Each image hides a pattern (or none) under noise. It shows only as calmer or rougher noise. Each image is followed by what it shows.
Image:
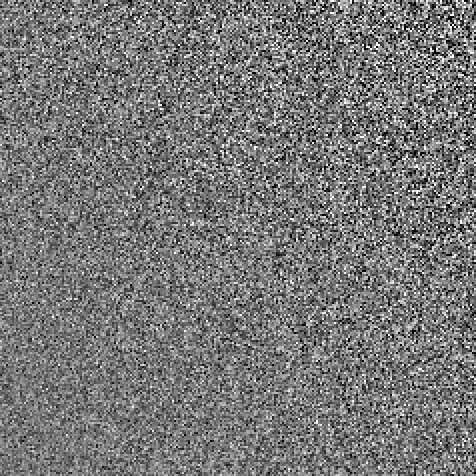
a smooth slope
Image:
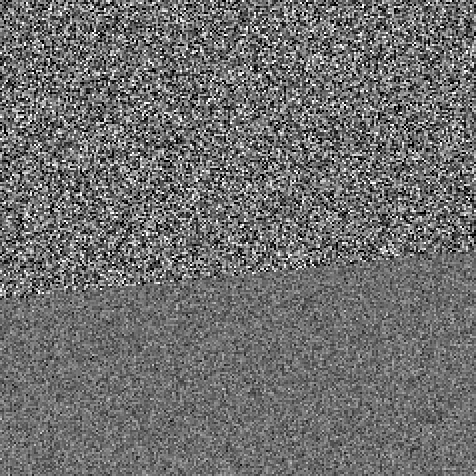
a sharp edge
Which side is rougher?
top
